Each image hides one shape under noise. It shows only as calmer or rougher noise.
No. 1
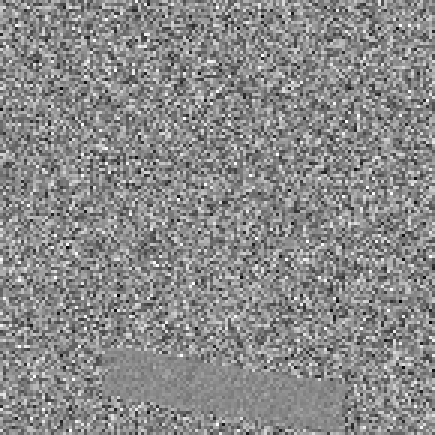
calm bar
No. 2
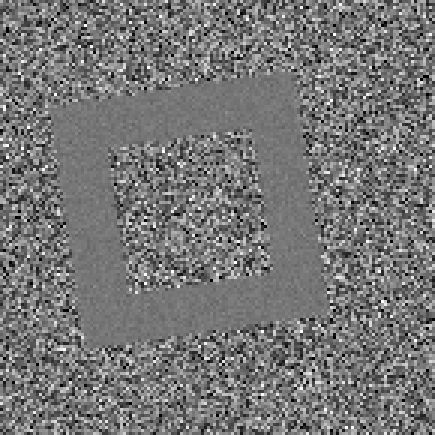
calm square frame
